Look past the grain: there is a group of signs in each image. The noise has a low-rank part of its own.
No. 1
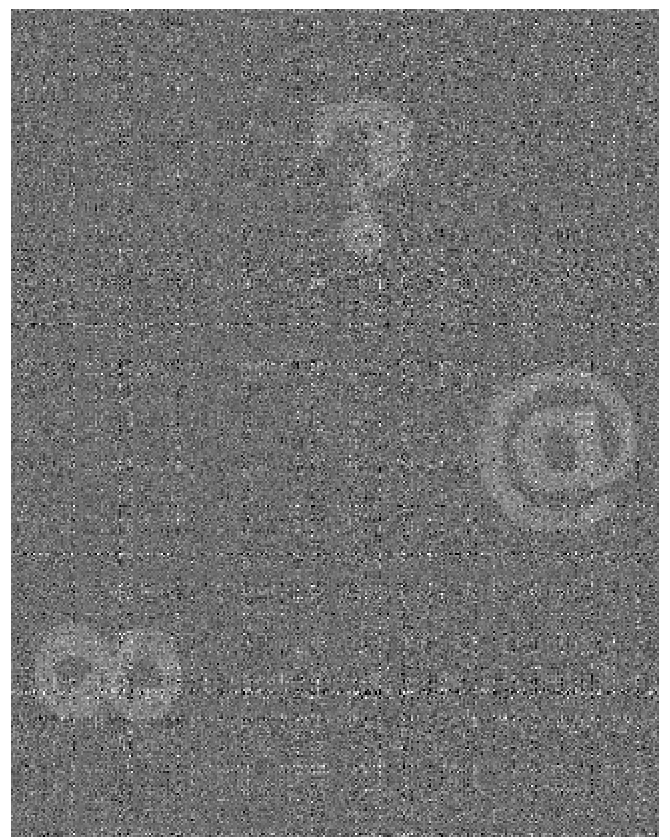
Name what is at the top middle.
question mark
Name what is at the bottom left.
infinity sign
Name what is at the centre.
nothing
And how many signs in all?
3
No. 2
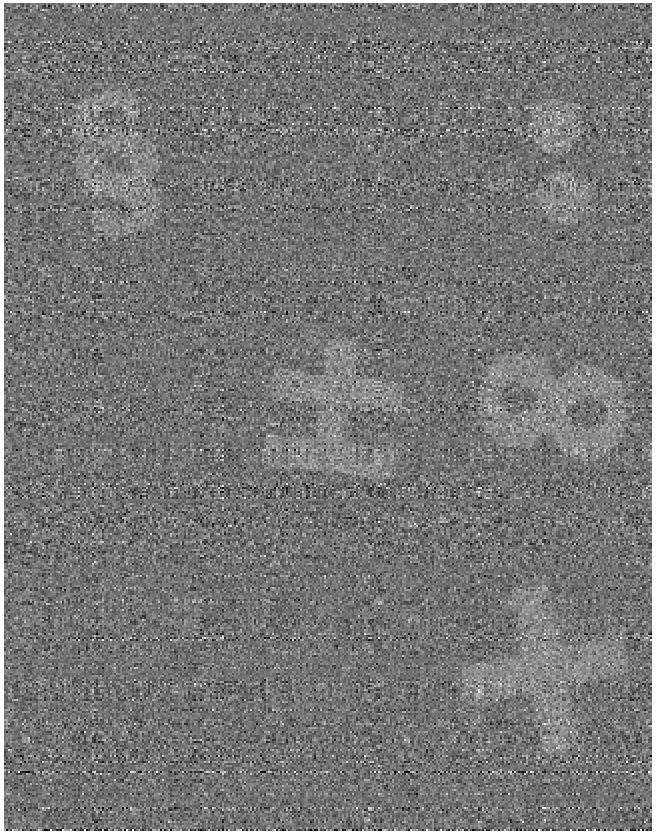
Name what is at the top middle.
nothing
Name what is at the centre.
plus-minus sign
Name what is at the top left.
section sign
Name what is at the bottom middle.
nothing
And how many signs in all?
5
